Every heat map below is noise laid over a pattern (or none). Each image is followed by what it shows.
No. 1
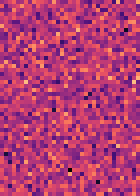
only noise
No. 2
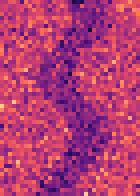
a wavy band
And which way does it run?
top to bottom
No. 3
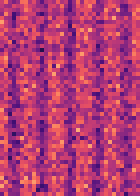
vertical stripes
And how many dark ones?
5
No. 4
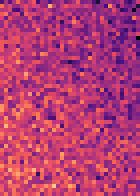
a smooth slope
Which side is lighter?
bottom left
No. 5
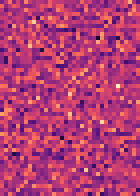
only noise
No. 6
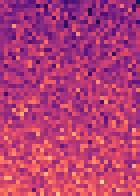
a smooth slope
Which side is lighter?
bottom
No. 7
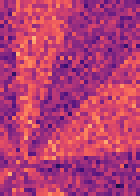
spokes from one point
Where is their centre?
bottom left
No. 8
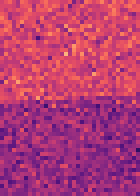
a sharp edge
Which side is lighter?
top
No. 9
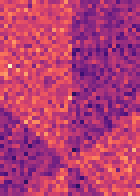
spokes from one point
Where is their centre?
bottom middle
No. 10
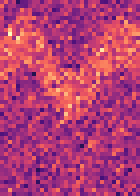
a wavy band
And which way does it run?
left to right
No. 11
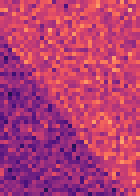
a sharp edge
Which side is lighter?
top right
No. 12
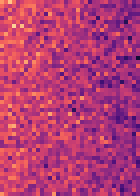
a smooth slope
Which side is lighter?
left
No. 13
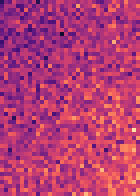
a smooth slope
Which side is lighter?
bottom right
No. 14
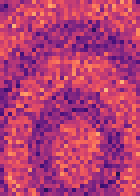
rings round one point
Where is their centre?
bottom middle
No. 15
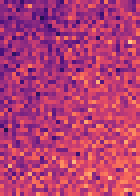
a smooth slope
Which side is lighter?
bottom right
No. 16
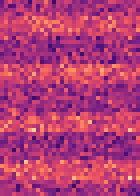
horizontal stripes
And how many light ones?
4
